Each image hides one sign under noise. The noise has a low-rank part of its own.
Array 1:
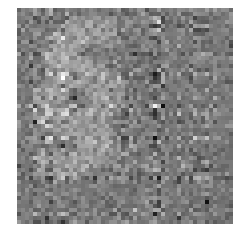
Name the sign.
section sign
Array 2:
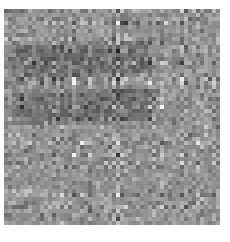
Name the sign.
equals sign
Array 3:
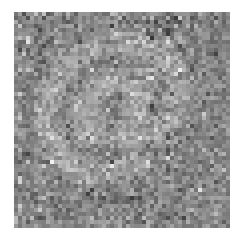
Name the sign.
at sign
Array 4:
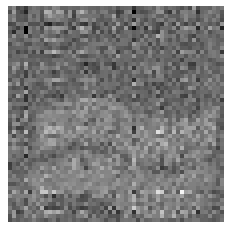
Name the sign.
approximately sign
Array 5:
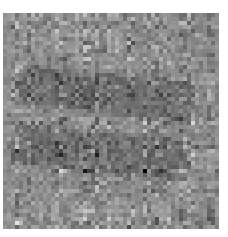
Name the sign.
equals sign
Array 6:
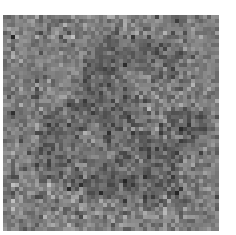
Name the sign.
ampersand
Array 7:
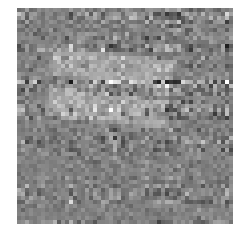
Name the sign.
equals sign
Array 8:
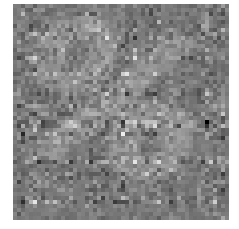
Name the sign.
percent sign
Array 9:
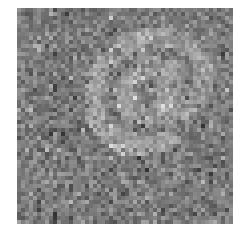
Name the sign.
at sign
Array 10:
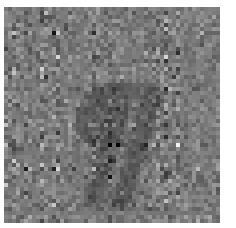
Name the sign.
pilcrow
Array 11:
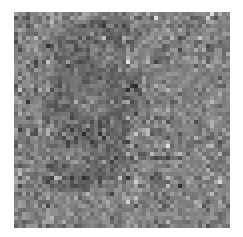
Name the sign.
section sign
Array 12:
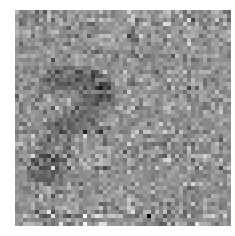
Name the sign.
question mark
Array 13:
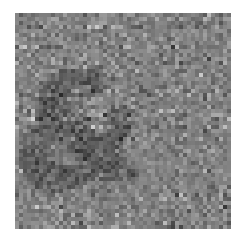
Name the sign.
ampersand
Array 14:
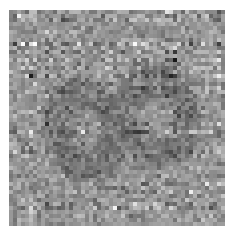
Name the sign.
infinity sign
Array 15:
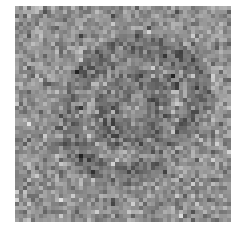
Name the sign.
at sign
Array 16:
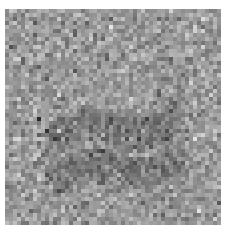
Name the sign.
approximately sign
